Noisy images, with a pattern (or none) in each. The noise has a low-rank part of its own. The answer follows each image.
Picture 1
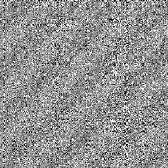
diagonal stripes
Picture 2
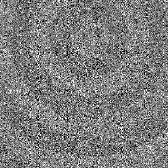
rings round one point
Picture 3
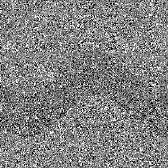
a wavy band
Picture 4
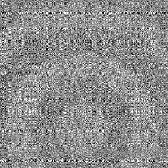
rings round one point
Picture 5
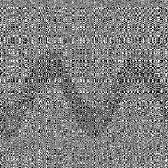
a wavy band
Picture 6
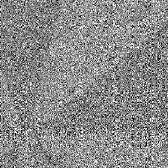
spokes from one point
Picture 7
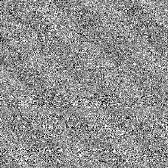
diagonal stripes
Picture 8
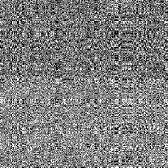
a sharp edge
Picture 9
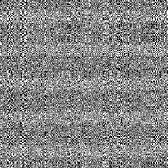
horizontal stripes
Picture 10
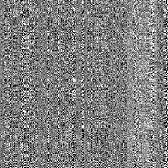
one vertical stripe
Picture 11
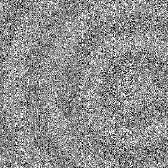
rings round one point
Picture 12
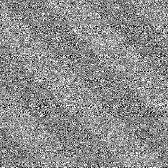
diagonal stripes
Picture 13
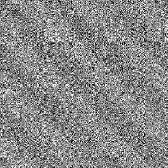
diagonal stripes
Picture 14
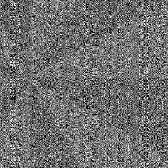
spokes from one point
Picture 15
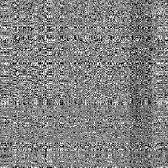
one vertical stripe
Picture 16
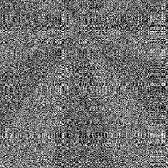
spokes from one point
